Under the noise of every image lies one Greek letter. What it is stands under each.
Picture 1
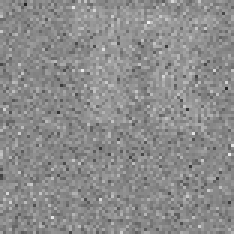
light pi
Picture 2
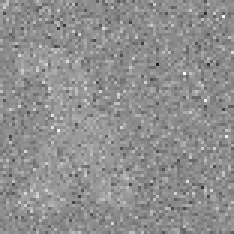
light lambda
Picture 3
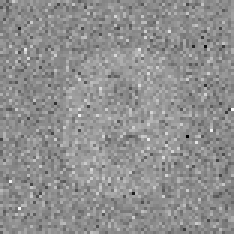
light theta
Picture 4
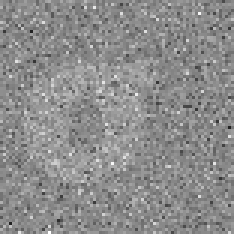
light sigma
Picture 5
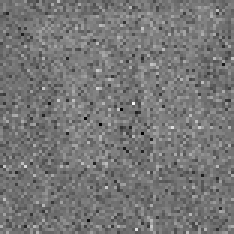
light pi
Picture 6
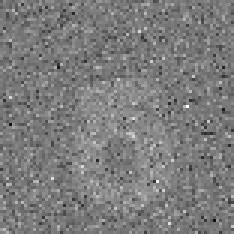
light delta
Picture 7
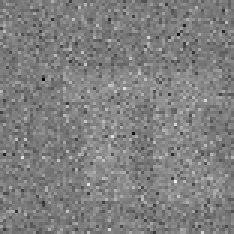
light pi
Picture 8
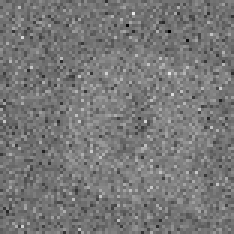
light alpha
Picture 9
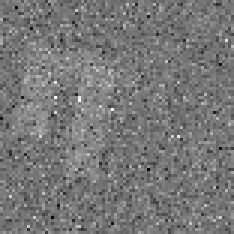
light eta
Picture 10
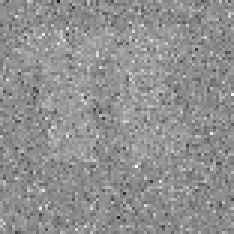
light pi
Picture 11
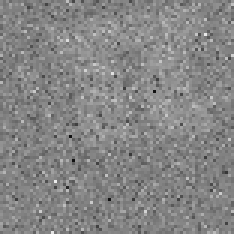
light pi
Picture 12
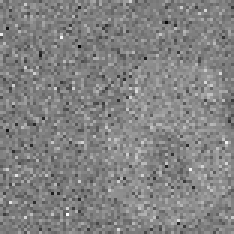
light delta
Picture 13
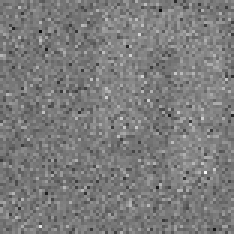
light eta
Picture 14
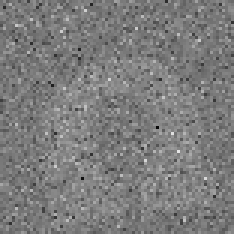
light omega
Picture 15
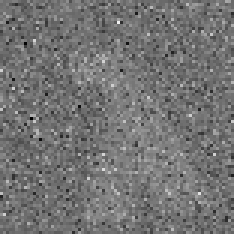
light lambda
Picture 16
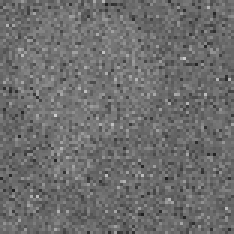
light phi
